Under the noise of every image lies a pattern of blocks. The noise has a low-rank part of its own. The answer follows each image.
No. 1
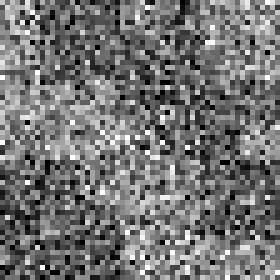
mirrored about the diagonal from the bottom left
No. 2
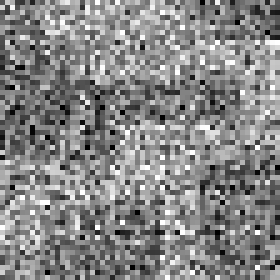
no symmetry
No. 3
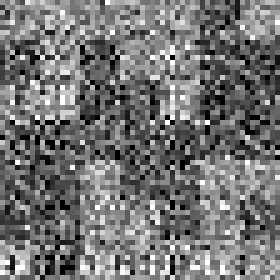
the same after a half turn
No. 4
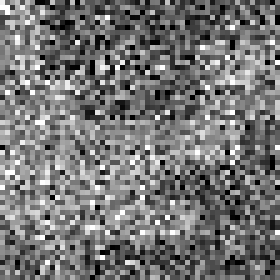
no symmetry
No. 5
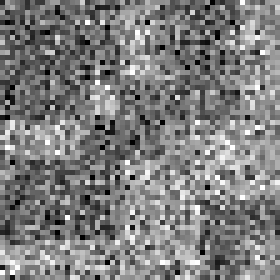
mirrored about the diagonal from the top left
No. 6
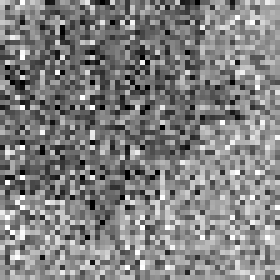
mirrored about the diagonal from the top left
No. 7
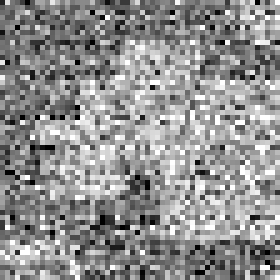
no symmetry
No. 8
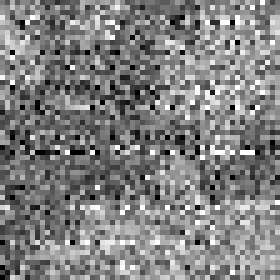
no symmetry
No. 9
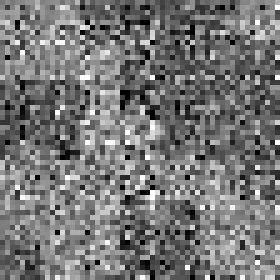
mirrored about the diagonal from the bottom left
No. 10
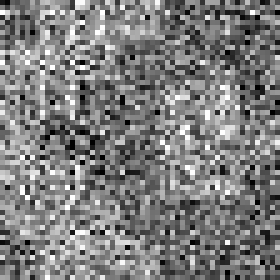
top and bottom mirror each other
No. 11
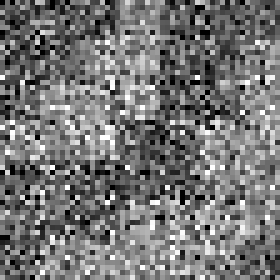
mirrored about the diagonal from the top left
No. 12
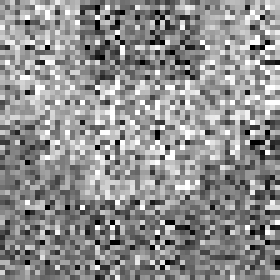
left and right mirror each other
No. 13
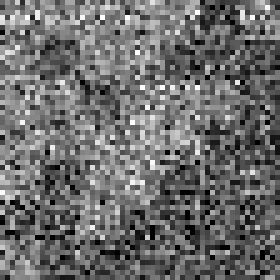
mirrored about the diagonal from the top left
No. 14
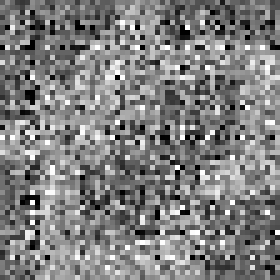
mirrored about the diagonal from the top left
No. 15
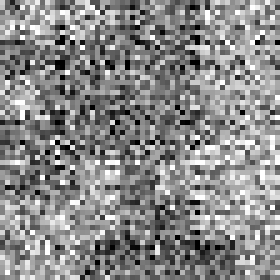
no symmetry
